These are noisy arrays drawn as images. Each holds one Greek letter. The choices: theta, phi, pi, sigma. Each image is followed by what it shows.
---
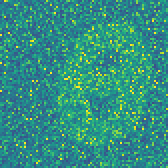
theta
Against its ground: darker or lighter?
lighter
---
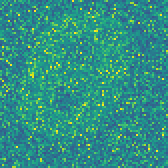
theta
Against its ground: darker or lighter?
lighter
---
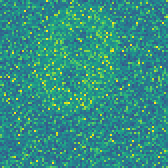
theta
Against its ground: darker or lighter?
lighter
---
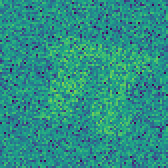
pi
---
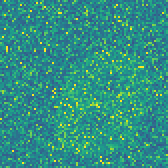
theta
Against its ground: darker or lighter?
lighter
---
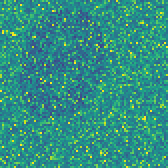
theta
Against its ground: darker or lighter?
darker
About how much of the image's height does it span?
two thirds
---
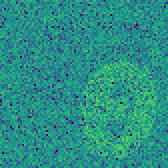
theta
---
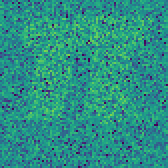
pi
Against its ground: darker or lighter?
lighter
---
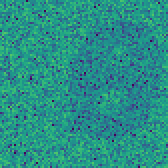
theta
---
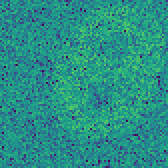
theta
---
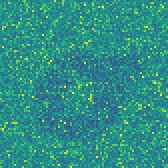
sigma
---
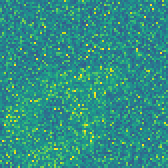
sigma
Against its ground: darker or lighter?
lighter
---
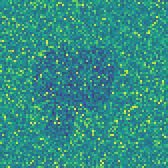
phi
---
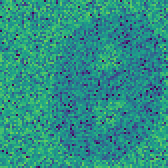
theta
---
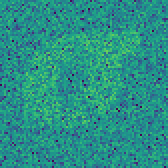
sigma
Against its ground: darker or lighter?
lighter
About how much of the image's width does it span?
two thirds
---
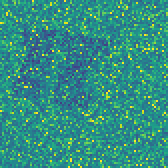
pi
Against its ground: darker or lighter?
darker
